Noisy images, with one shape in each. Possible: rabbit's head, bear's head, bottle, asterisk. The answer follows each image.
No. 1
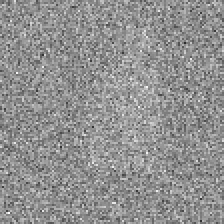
bottle
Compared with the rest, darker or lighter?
lighter
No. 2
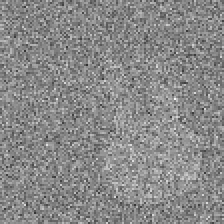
rabbit's head
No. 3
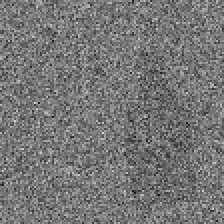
bottle
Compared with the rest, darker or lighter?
darker
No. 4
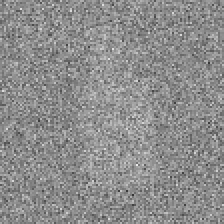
bottle
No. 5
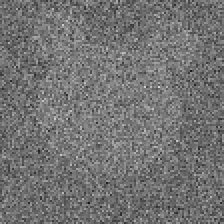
bear's head
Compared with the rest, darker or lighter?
lighter
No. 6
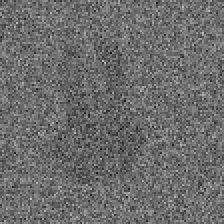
rabbit's head
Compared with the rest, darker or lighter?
darker
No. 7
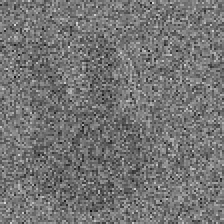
rabbit's head
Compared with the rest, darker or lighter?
darker
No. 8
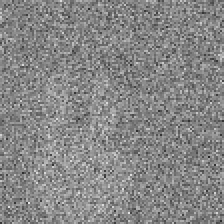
rabbit's head
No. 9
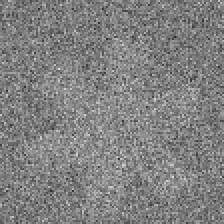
asterisk
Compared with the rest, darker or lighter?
lighter
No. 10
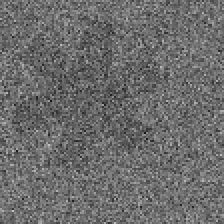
asterisk
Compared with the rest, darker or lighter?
darker
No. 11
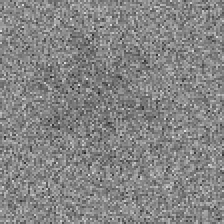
asterisk
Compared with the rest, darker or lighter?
darker
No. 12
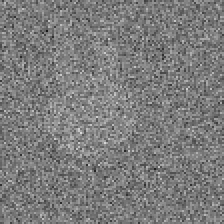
rabbit's head
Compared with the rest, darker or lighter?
lighter
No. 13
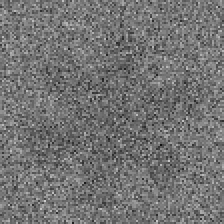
asterisk
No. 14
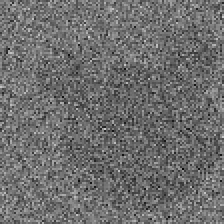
bear's head
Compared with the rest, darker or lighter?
darker
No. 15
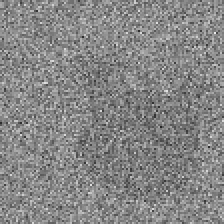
bear's head
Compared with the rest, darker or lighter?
darker
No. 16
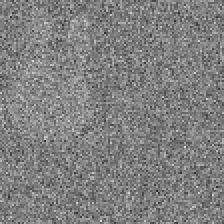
rabbit's head
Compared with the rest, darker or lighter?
lighter
